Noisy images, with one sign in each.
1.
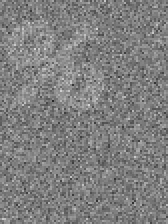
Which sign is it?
percent sign
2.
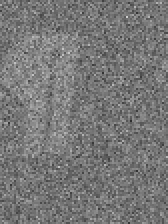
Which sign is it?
pilcrow
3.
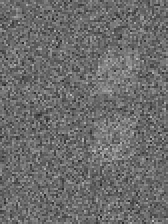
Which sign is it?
colon
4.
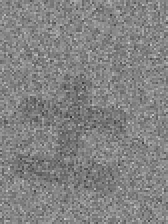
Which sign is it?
plus-minus sign
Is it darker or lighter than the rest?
darker
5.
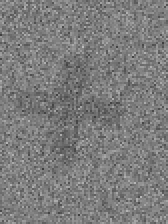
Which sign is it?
plus sign
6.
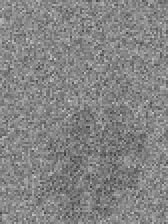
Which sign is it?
hash sign
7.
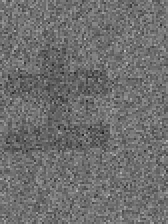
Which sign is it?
plus-minus sign
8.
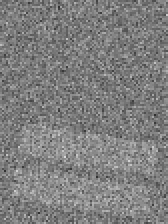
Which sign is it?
equals sign
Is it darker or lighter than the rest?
lighter
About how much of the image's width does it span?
nearly all
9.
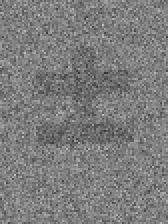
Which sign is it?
plus-minus sign
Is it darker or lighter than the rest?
darker
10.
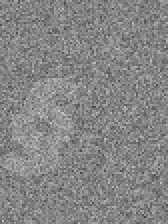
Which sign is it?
section sign
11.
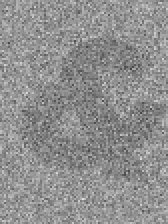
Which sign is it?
ampersand
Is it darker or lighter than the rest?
darker
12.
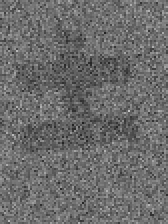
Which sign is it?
plus-minus sign
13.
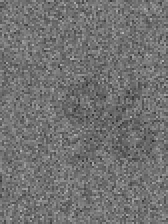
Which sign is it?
percent sign
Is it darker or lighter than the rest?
darker
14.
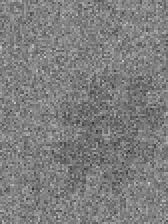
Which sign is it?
hash sign
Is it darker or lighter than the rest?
darker
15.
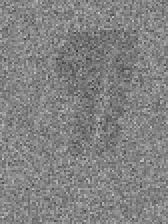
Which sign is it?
pilcrow
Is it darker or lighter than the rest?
darker
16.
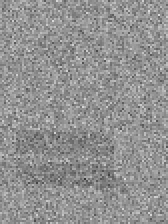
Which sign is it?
equals sign
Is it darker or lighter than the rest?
darker
